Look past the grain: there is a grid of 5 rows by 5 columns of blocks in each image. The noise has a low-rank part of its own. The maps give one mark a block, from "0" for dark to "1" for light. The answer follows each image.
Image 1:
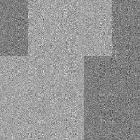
0 1 1 1 0
0 1 1 1 0
1 1 1 0 0
1 1 1 0 0
1 1 1 0 0
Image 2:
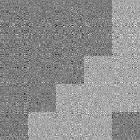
0 0 0 0 1
0 0 0 0 1
0 0 0 1 1
0 0 1 1 1
0 1 1 1 0
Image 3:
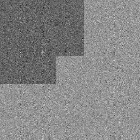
0 0 0 1 1
0 0 0 1 1
0 0 1 1 1
1 1 1 1 1
1 1 1 1 1
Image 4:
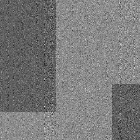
0 0 1 1 1
0 0 1 1 1
0 0 1 1 1
0 0 1 1 0
1 1 1 1 0
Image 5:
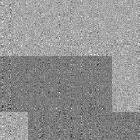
1 1 1 1 1
1 1 1 1 1
0 0 0 0 1
0 0 0 0 1
1 0 0 0 0
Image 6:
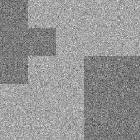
0 1 1 1 1
0 0 1 1 1
0 1 1 0 0
1 1 1 0 0
1 1 1 0 0
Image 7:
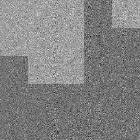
1 1 1 0 1
1 1 1 0 0
0 1 1 0 0
0 0 0 0 0
0 0 0 0 0
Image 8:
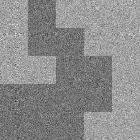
1 0 1 1 1
1 0 0 1 1
1 1 0 0 1
0 0 0 0 1
0 0 0 1 1
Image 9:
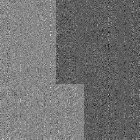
1 1 0 0 0
1 1 0 0 0
1 1 0 0 0
1 1 1 0 0
1 1 1 0 0
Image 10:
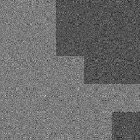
1 1 0 0 0
1 1 0 0 0
1 1 1 0 0
1 1 1 1 1
1 1 1 1 0
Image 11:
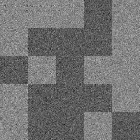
1 1 1 0 1
1 0 0 0 1
0 1 0 1 1
1 0 0 0 1
1 0 0 1 0
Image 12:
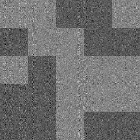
1 1 0 0 1
0 1 1 0 0
1 0 1 1 1
0 0 1 1 1
0 0 1 0 0
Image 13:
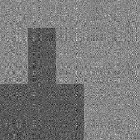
1 1 1 1 1
1 0 1 1 1
1 0 1 1 1
0 0 0 1 1
0 0 0 1 1
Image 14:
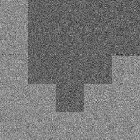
1 0 0 0 0
1 0 0 0 0
1 0 0 0 1
1 1 0 1 1
1 1 1 1 1
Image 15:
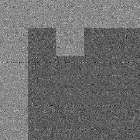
1 1 1 1 1
1 0 1 0 0
1 0 0 0 0
1 0 0 0 0
1 0 0 0 0
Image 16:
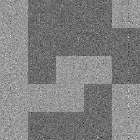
1 0 0 0 1
1 0 0 0 0
1 0 1 1 0
1 1 1 0 1
1 0 0 0 1
